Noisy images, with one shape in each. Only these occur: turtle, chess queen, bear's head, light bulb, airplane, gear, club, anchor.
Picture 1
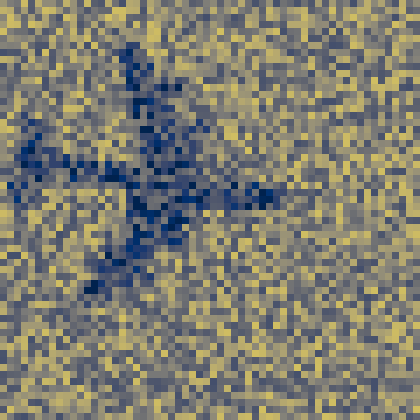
airplane
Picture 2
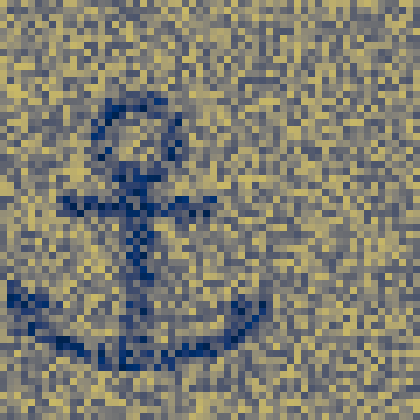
anchor
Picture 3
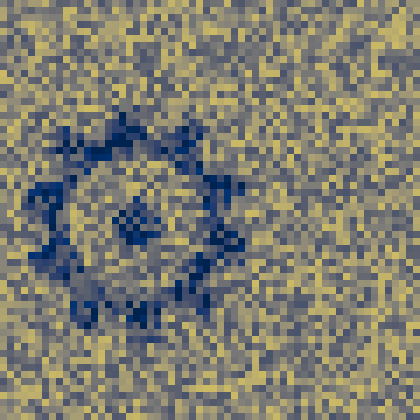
gear
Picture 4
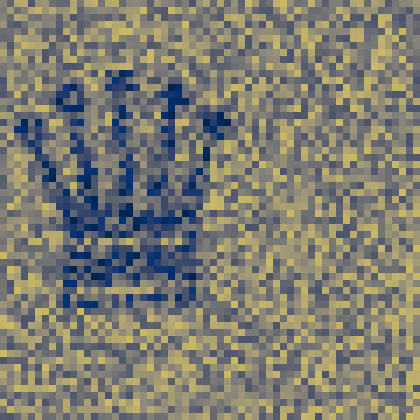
chess queen
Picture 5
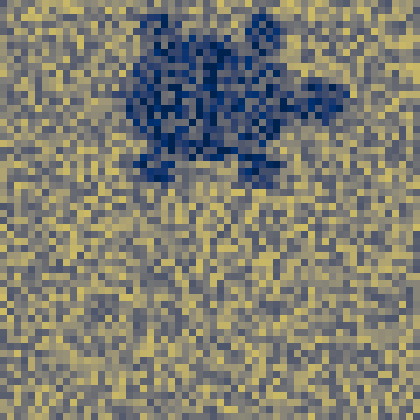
turtle
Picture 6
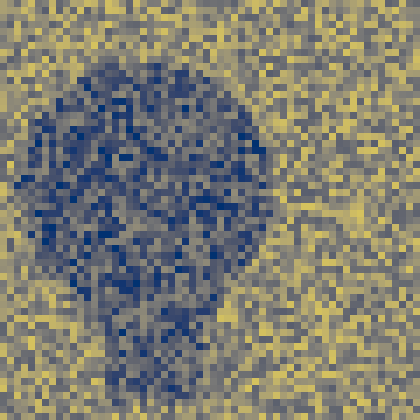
light bulb
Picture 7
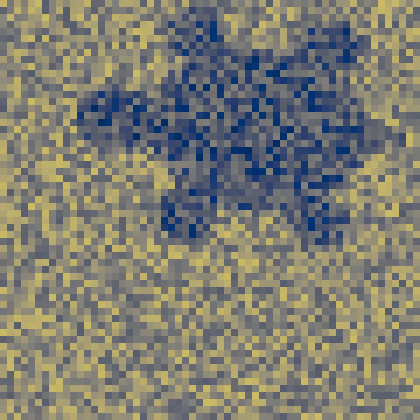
turtle
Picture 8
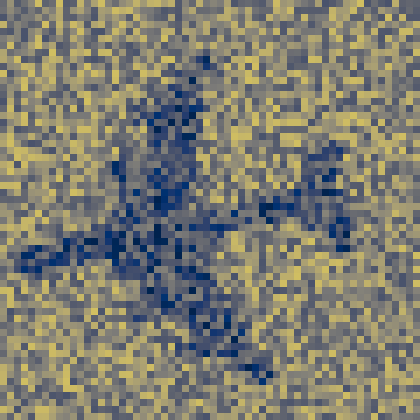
airplane
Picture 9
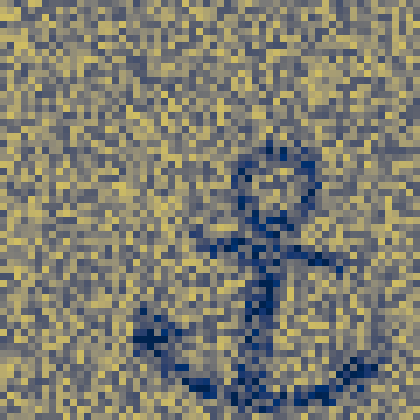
anchor
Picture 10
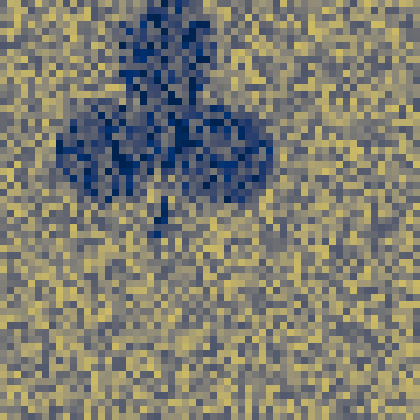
club
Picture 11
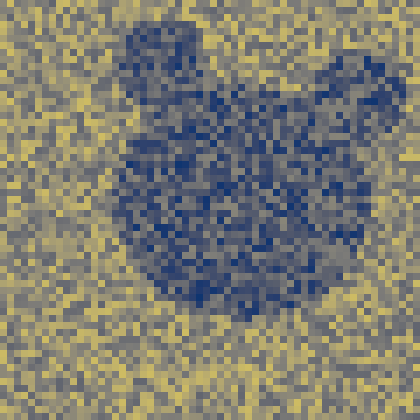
bear's head
